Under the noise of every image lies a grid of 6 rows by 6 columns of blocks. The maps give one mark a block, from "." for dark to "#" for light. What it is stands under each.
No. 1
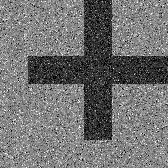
# # # . # #
# # # . # #
# . . . . .
# # # . # #
# # # . # #
# # # # # #
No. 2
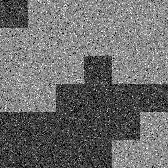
. # # # # #
# # # # # #
# # # . # #
# # . . . .
. . . . . #
. . . . # #
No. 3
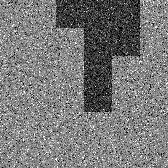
# # . . . #
# # # . . #
# # # . # #
# # # . # #
# # # # # #
# # # # # #
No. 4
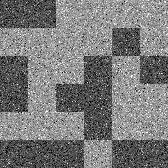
. . # # # #
# # # # . #
. # # . # .
. # . . # #
# # # . # #
. . . # . .
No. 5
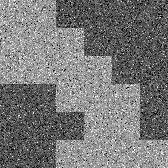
# # . . . .
# # # . . .
# # # # . .
. . # # # .
. . . # # .
. . # # # #
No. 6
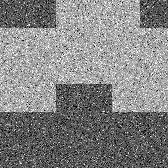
. . # # # .
# # # # # #
# # # # # #
# # . . # #
. . . . . .
. . . . . .
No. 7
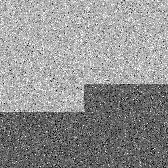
# # # # # #
# # # # # #
# # # # # #
# # # . . .
. . . . . .
. . . . . .
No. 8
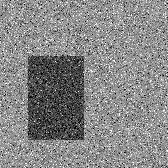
# # # # # #
# # # # # #
# . . # # #
# . . # # #
# . . # # #
# # # # # #
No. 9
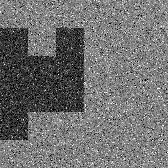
# # # # # #
. # . # # #
. . . # # #
. . . # # #
. # # # # #
# # # # # #
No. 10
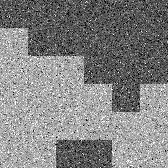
. . . . . .
# . . . . .
# # # . . .
# # # # . #
# # # # # #
# # . . # #
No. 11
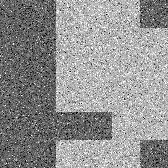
. . # # # .
. . # # # #
. . # # # #
. . # # # #
. . . . # #
. . # # # .
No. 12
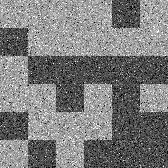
# # # # . #
. # # # # #
# . . . . .
# # . # . #
. # # # . .
# . # . . .
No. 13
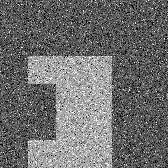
. . . . . .
. . . . . .
. # # # . .
. . # # . .
. . # # . .
. # # # . .
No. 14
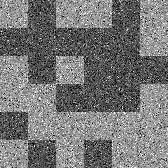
# . # # . #
. . . . . #
# . # . . .
# # . . . #
. # # # # #
# . # . # #
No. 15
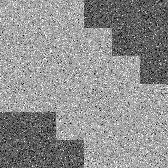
# # # . . .
# # # # . .
# # # # # .
# # # # # #
. . # # # #
. . . # # #
